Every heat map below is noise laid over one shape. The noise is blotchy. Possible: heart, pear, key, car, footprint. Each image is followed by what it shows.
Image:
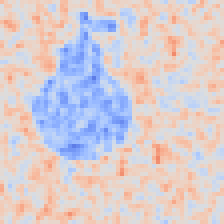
pear
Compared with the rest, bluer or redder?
bluer
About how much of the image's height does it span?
two thirds
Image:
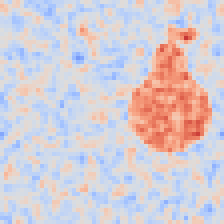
pear
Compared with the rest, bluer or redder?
redder
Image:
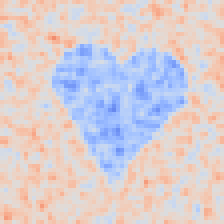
heart
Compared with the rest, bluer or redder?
bluer
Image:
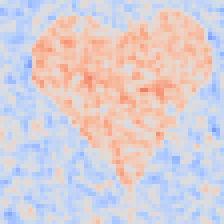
heart
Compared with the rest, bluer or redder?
redder
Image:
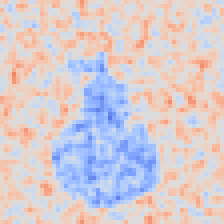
pear
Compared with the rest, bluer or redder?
bluer
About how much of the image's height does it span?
two thirds
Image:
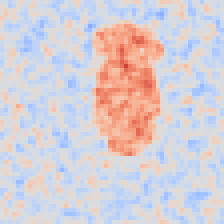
footprint
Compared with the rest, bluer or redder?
redder
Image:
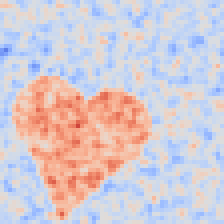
heart
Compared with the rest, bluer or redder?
redder
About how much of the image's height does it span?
two thirds
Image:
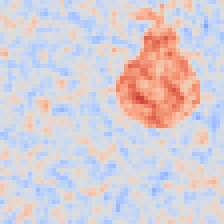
pear
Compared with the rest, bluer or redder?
redder
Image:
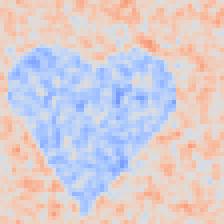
heart
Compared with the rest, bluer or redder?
bluer
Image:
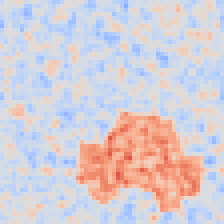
car
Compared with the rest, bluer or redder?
redder
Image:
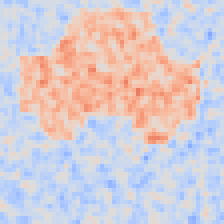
car
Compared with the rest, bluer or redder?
redder
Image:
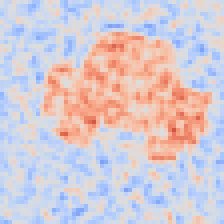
car
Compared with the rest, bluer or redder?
redder
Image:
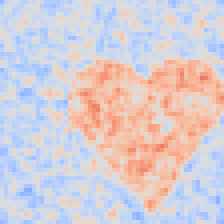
heart
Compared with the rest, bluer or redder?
redder
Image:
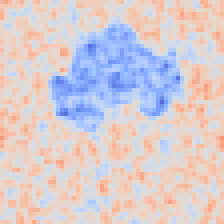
car
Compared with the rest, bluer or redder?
bluer
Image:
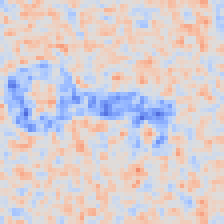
key
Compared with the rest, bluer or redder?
bluer
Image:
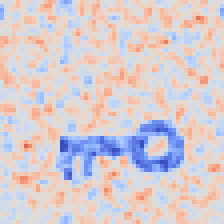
key
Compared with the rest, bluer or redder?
bluer
